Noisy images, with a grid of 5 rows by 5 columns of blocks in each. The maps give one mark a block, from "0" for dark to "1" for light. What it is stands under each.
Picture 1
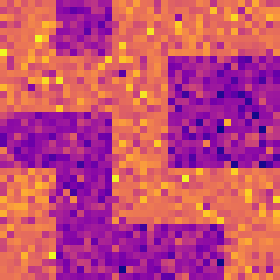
1 0 1 1 1
1 1 1 0 0
0 0 1 0 0
1 0 1 1 1
1 0 0 0 1
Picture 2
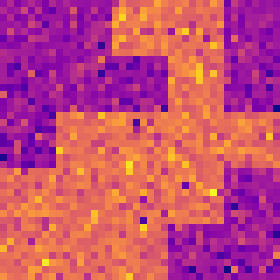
0 0 1 1 0
0 0 0 1 0
0 1 1 1 1
1 1 1 1 0
1 1 1 0 0
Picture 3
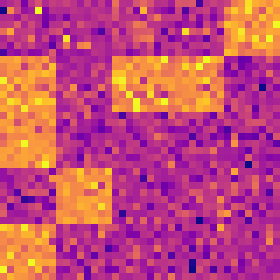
0 0 0 0 1
1 0 1 1 0
1 0 0 0 0
0 1 0 0 0
1 0 0 0 0
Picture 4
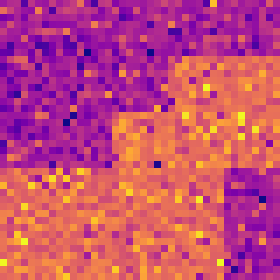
0 0 0 0 0
0 0 0 1 1
0 0 1 1 1
1 1 1 1 0
1 1 1 1 0
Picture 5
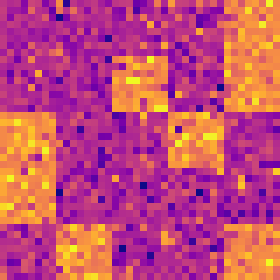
0 0 0 0 1
0 0 1 0 1
1 0 0 1 0
1 0 0 0 0
0 1 0 0 1
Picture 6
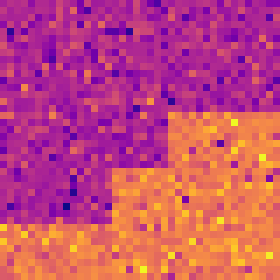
0 0 0 0 0
0 0 0 0 0
0 0 0 1 1
0 0 1 1 1
1 1 1 1 1
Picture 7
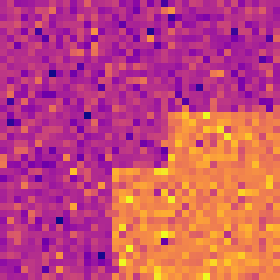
0 0 0 0 0
0 0 0 0 0
0 0 0 1 1
0 0 1 1 1
0 0 1 1 1
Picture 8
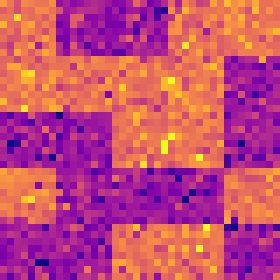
1 0 0 1 1
1 1 1 1 0
0 0 1 1 0
1 0 0 0 1
0 0 1 1 0
